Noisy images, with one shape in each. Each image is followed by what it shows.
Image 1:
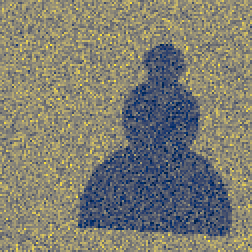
chess pawn
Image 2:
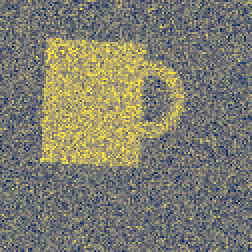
cup
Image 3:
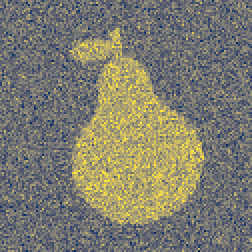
pear
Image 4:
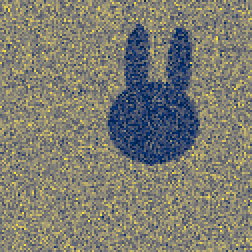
rabbit's head
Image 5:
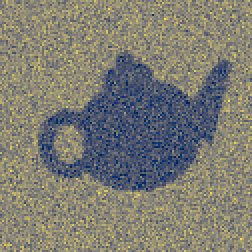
teapot
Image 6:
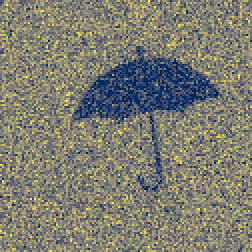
umbrella
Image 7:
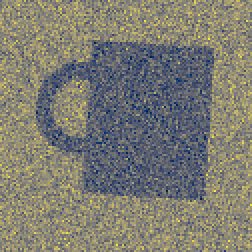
cup
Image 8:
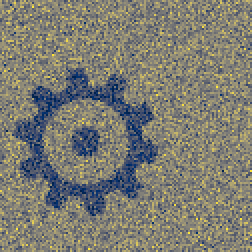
gear
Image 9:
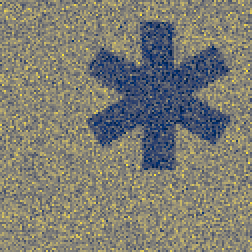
asterisk
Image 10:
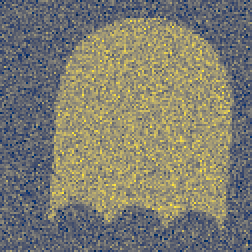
ghost
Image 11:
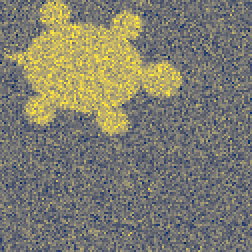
turtle
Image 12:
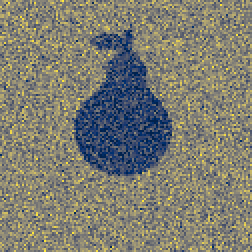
pear
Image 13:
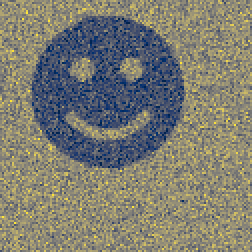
smiling face
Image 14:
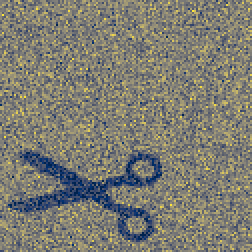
pair of scissors
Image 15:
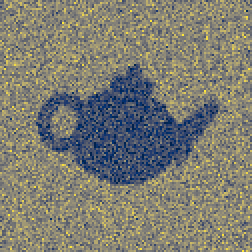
teapot
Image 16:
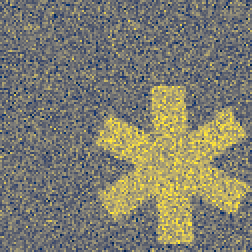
asterisk
